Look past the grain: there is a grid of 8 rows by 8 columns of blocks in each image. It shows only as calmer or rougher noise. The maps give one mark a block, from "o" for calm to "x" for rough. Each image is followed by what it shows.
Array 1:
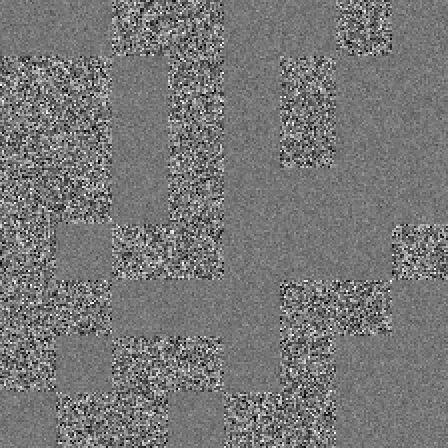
o o x x o o x o
x x o x o x o o
x x o x o x o o
x x o x o o o o
x o x x o o o x
x x o o o x x o
x o x x o x o o
o x x o x x o o
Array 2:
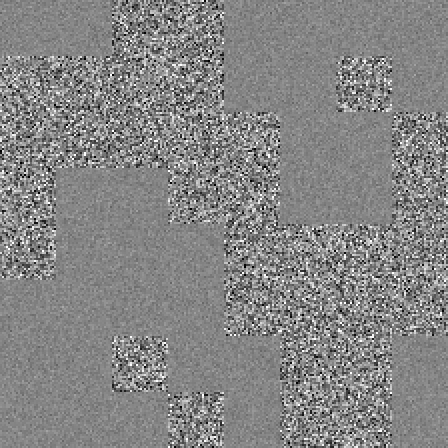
o o x x o o o o
x x x x o o x o
x x x x x o o x
x o o x x o o x
x o o o x x x x
o o o o x x x x
o o x o o x x o
o o o x o x x o
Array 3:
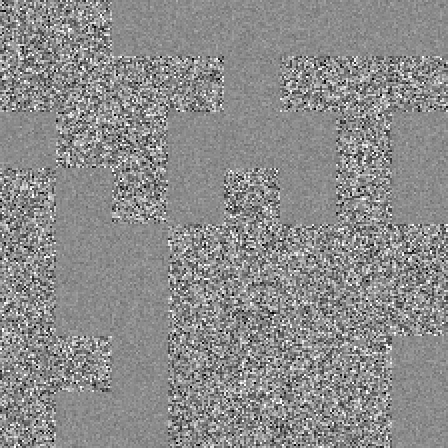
x x o o o o o o
x x x x o x x x
o x x o o o x o
x o x o x o x o
x o o x x x x x
x o o x x x x x
x x o x x x x o
x o o x x x x o
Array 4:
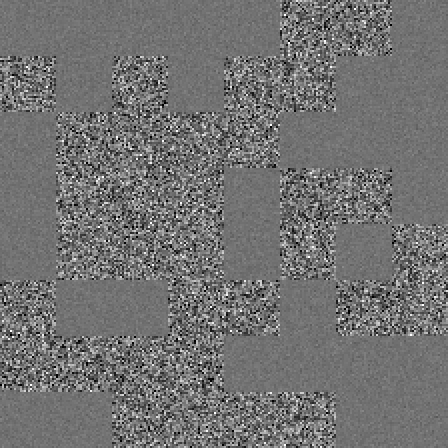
o o o o o x x o
x o x o x x o o
o x x x x o o o
o x x x o x x o
o x x x o x o x
x o o x x o x x
x x x x o o o o
o o x x x x o o
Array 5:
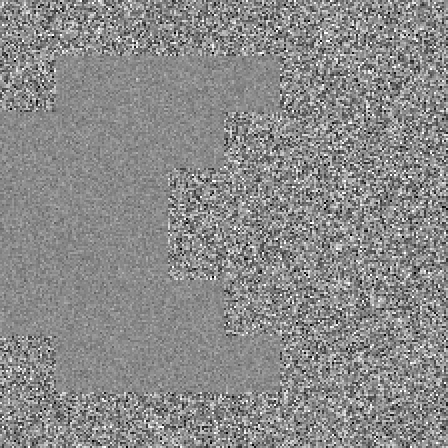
x x x x x x x x
x o o o o x x x
o o o o x x x x
o o o x x x x x
o o o x x x x x
o o o o x x x x
x o o o o x x x
x x x x x x x x
